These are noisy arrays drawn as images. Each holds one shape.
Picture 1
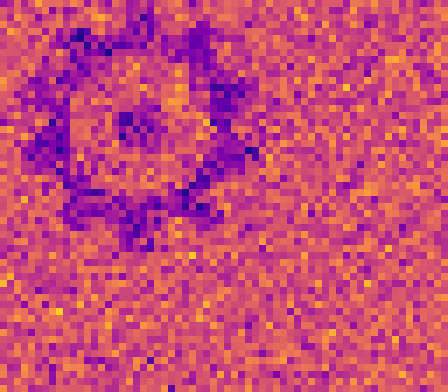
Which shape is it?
gear
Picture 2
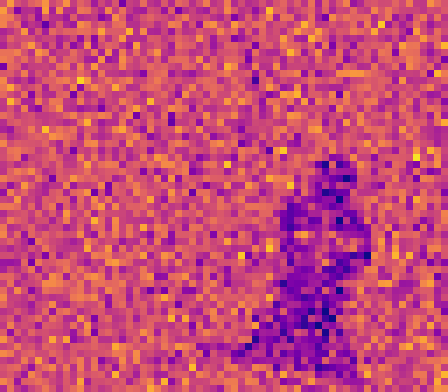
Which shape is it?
chess bishop
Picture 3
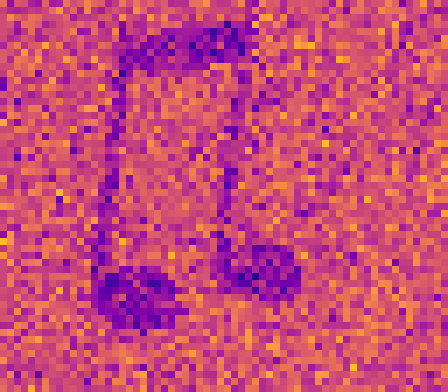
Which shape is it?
pair of musical notes
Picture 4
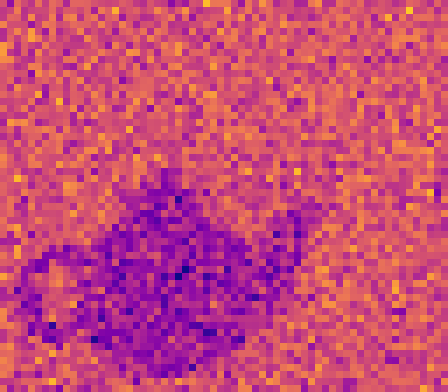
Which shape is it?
teapot
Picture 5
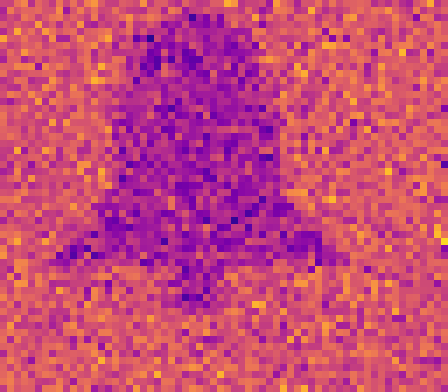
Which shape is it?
bell
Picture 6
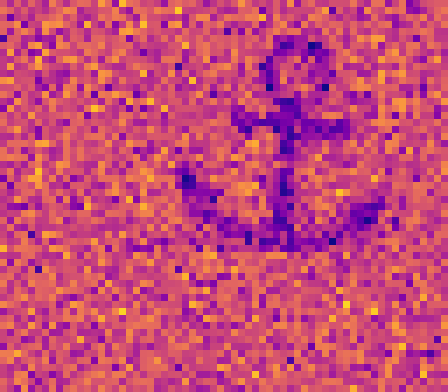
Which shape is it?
anchor
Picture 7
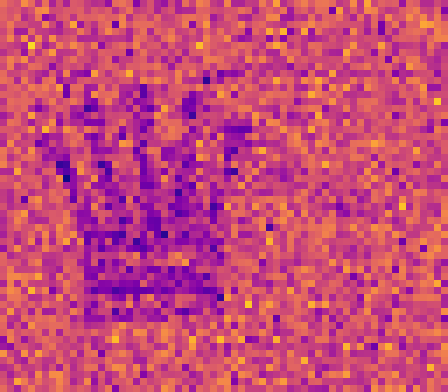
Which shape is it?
chess queen
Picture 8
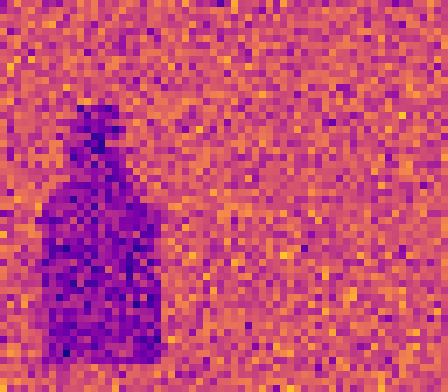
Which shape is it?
bottle
